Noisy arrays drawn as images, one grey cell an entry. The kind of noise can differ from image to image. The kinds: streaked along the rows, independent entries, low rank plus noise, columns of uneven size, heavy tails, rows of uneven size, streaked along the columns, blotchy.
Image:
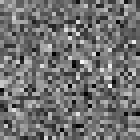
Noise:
independent entries
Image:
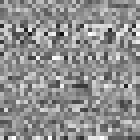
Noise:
rows of uneven size
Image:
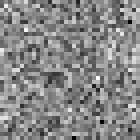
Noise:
low rank plus noise
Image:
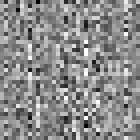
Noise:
columns of uneven size
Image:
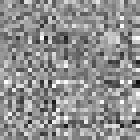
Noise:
low rank plus noise
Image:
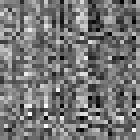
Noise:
low rank plus noise
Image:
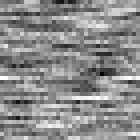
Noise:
streaked along the rows
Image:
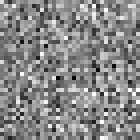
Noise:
low rank plus noise
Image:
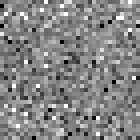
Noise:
heavy tails
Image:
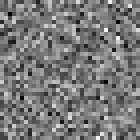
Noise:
independent entries
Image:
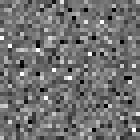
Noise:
heavy tails
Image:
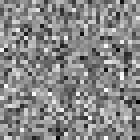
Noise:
independent entries
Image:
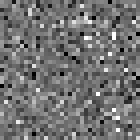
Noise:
heavy tails
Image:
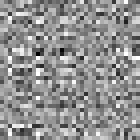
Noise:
low rank plus noise
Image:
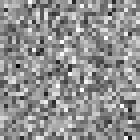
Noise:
independent entries
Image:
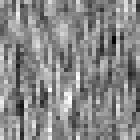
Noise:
streaked along the columns
